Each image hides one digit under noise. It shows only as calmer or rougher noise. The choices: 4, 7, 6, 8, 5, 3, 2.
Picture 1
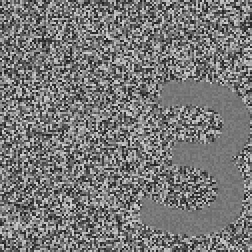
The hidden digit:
3
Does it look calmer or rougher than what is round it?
calmer
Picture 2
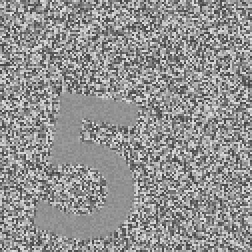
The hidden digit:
5
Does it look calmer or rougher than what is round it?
calmer
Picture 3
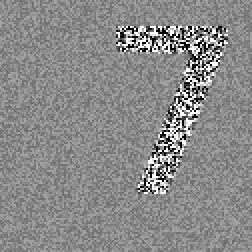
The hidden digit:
7
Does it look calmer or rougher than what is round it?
rougher
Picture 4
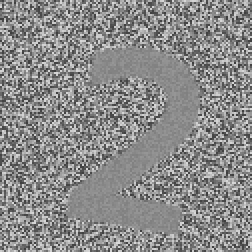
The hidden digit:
2
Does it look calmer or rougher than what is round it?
calmer
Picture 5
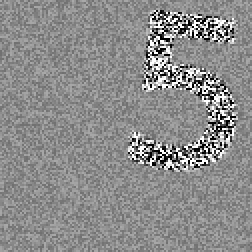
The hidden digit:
5
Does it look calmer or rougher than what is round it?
rougher
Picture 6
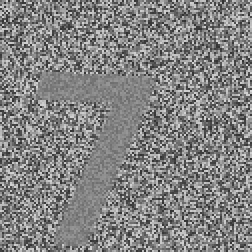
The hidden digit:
7
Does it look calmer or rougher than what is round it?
calmer
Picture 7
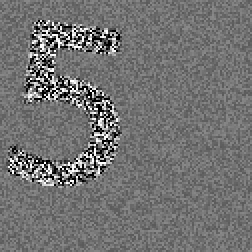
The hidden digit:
5
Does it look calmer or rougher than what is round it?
rougher
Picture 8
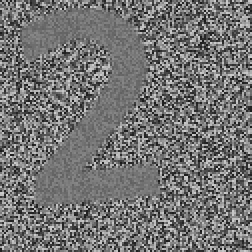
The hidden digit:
2
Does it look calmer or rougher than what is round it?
calmer
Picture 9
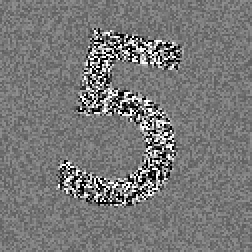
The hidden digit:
5
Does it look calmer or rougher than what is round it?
rougher
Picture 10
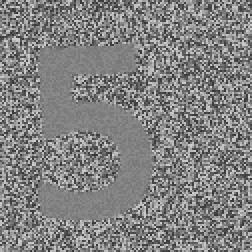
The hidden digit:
5
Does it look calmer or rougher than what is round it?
calmer
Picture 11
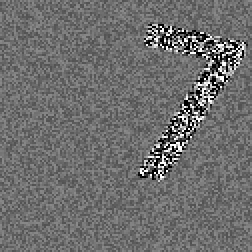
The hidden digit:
7
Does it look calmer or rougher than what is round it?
rougher
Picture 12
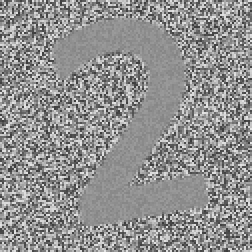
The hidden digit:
2
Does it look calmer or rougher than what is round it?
calmer
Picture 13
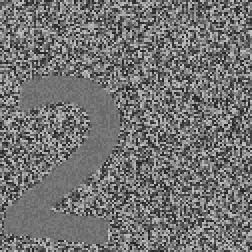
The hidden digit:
2
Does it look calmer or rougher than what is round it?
calmer
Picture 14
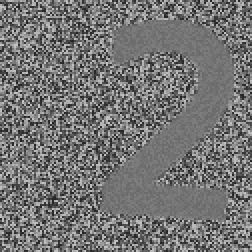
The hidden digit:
2
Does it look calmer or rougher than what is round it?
calmer
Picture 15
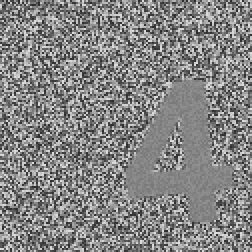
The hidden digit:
4
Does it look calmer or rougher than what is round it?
calmer
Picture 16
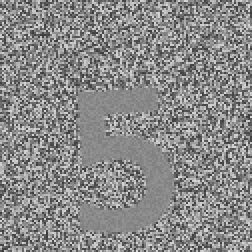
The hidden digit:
5
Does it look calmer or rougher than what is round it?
calmer
